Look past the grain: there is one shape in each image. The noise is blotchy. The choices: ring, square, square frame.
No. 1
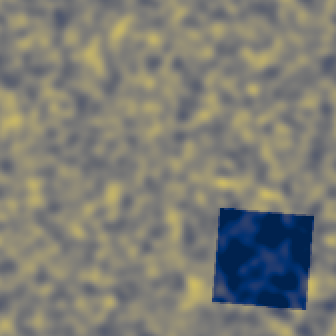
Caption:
dark square, bottom right
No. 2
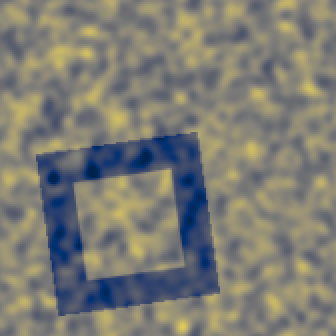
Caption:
dark square frame
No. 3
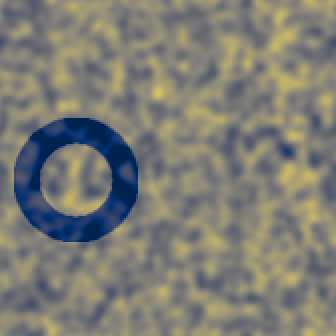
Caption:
dark ring, middle left
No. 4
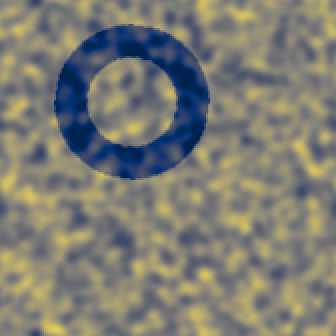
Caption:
dark ring
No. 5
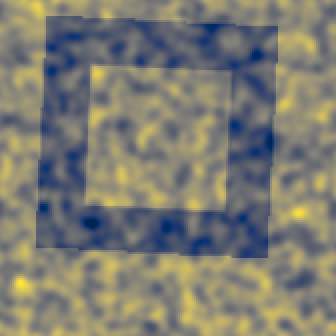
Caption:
dark square frame
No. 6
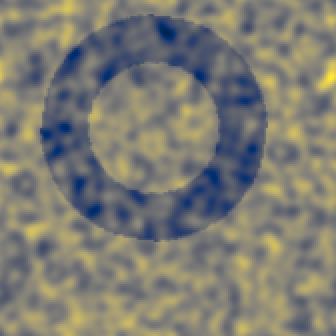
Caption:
dark ring
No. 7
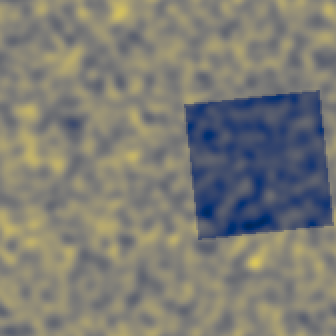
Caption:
dark square, middle right
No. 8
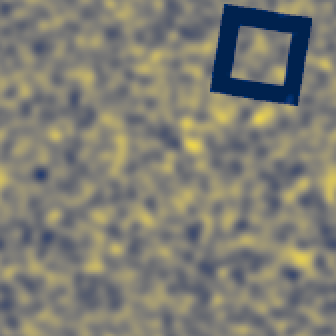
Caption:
dark square frame, top right
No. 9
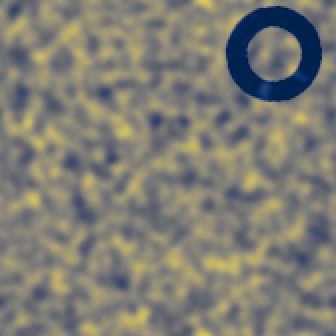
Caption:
dark ring, top right
